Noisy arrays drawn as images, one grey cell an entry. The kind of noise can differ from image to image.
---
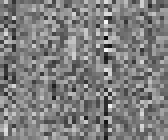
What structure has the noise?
columns of uneven size
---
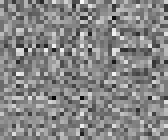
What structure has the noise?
low rank plus noise
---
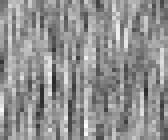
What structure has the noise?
streaked along the columns
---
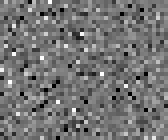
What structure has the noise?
heavy tails
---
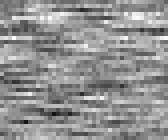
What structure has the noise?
streaked along the rows
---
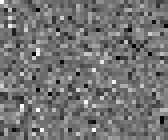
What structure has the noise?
heavy tails
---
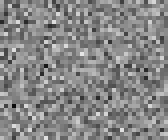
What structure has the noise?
independent entries
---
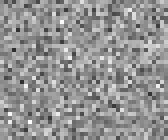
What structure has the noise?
independent entries
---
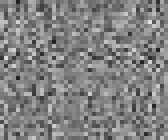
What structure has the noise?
low rank plus noise
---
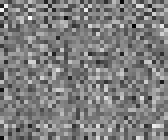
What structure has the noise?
low rank plus noise
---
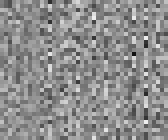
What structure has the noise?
columns of uneven size
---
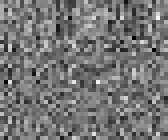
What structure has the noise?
low rank plus noise
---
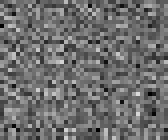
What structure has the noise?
low rank plus noise
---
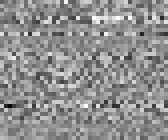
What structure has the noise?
rows of uneven size
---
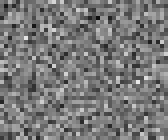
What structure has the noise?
independent entries
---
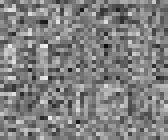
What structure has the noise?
low rank plus noise
